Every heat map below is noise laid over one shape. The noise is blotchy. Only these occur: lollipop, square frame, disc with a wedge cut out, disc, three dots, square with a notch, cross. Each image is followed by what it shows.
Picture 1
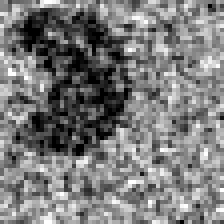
disc with a wedge cut out
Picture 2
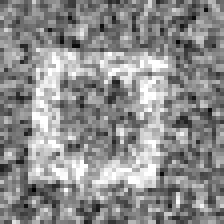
square frame
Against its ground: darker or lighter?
lighter
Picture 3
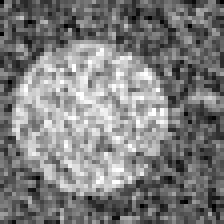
disc
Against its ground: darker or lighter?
lighter
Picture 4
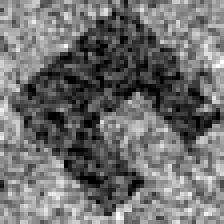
square with a notch
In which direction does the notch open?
down and right
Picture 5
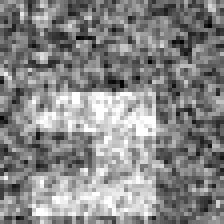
square with a notch
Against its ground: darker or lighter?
lighter
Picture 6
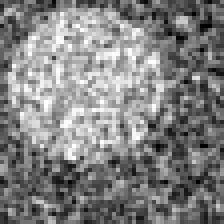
disc
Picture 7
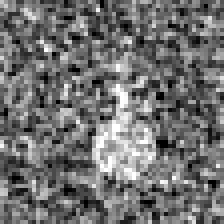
lollipop
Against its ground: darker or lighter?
lighter
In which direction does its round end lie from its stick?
down
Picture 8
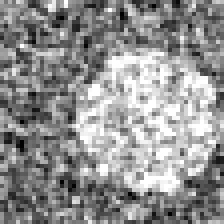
disc
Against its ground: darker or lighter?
lighter
